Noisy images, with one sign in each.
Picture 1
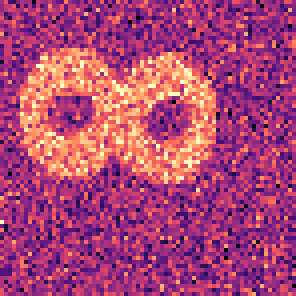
light infinity sign
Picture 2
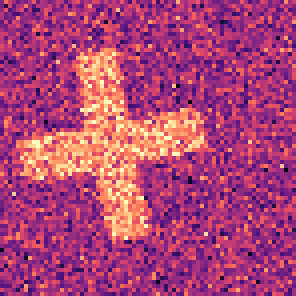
light plus sign
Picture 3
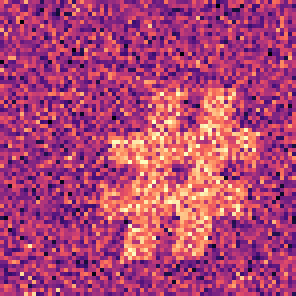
light hash sign
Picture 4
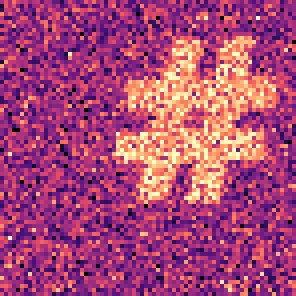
light hash sign
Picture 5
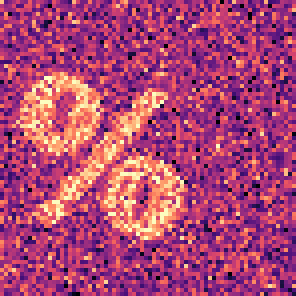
light percent sign
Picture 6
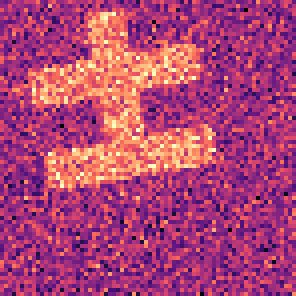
light plus-minus sign
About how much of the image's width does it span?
two thirds
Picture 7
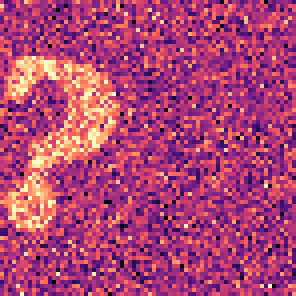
light question mark
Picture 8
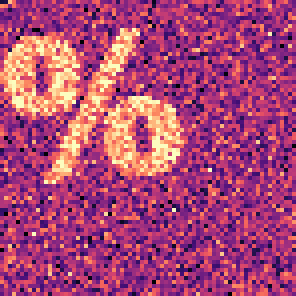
light percent sign
